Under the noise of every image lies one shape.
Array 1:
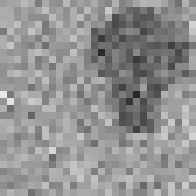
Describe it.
dark light bulb
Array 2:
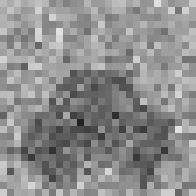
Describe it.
dark car
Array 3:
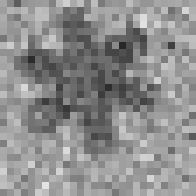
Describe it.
dark asterisk
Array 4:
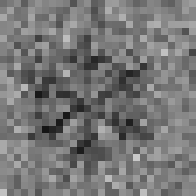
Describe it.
dark snowflake
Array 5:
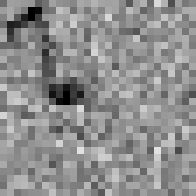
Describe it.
dark musical note
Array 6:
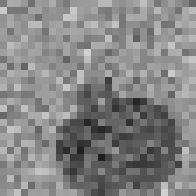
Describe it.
dark apple
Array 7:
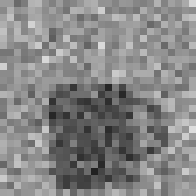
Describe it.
dark cup
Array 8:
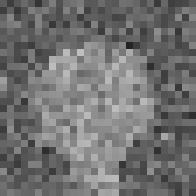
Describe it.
light light bulb
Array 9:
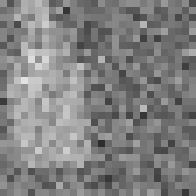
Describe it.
light bottle
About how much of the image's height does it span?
nearly all
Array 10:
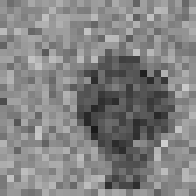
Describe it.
dark light bulb
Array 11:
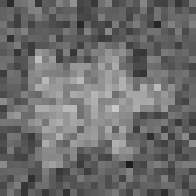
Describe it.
light turtle
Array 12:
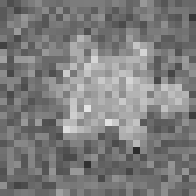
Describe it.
light turtle
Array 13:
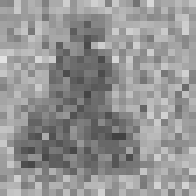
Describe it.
dark chess pawn
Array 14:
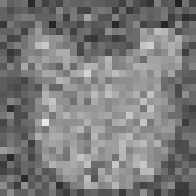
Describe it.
light bear's head
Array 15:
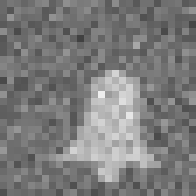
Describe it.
light bell
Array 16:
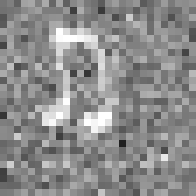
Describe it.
light pair of musical notes
